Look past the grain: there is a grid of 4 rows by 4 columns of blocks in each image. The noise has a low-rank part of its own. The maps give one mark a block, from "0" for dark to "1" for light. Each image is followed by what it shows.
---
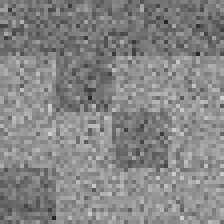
0 0 0 0
1 0 1 1
1 1 0 1
0 1 1 1
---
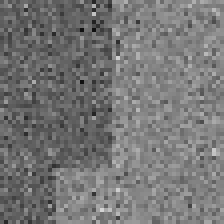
0 0 1 1
0 0 1 1
0 0 1 1
0 1 1 1
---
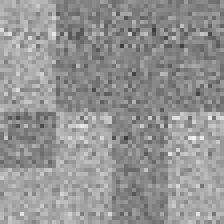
1 0 0 0
1 0 0 0
0 1 0 1
1 1 0 1
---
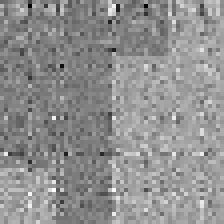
0 0 0 1
0 0 1 1
0 0 1 1
1 0 1 1
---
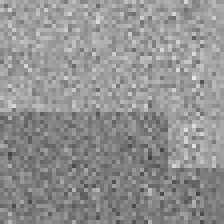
1 1 1 1
1 1 1 1
0 0 0 1
0 0 0 0
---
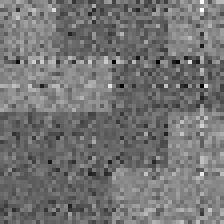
1 0 0 1
1 1 0 0
0 0 0 1
0 0 1 1
